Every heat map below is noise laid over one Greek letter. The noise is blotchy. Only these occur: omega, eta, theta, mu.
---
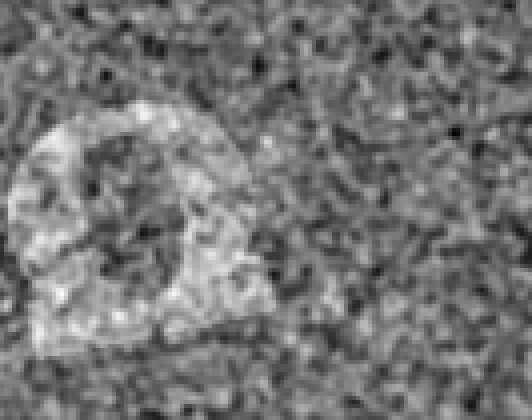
omega
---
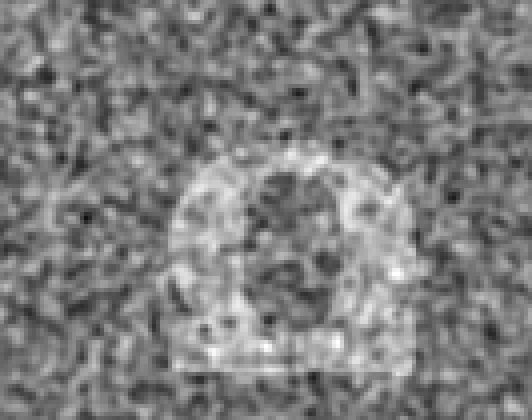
omega
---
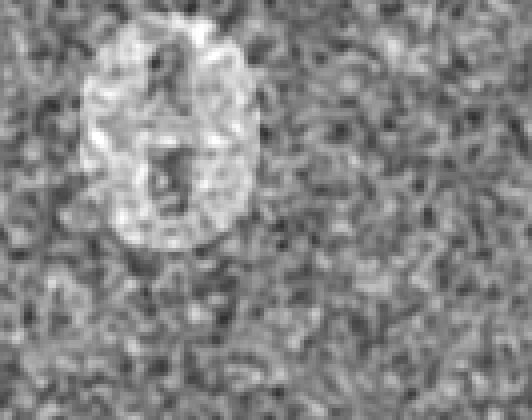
theta
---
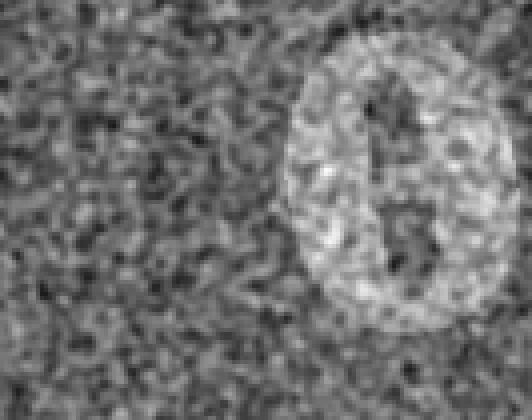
theta
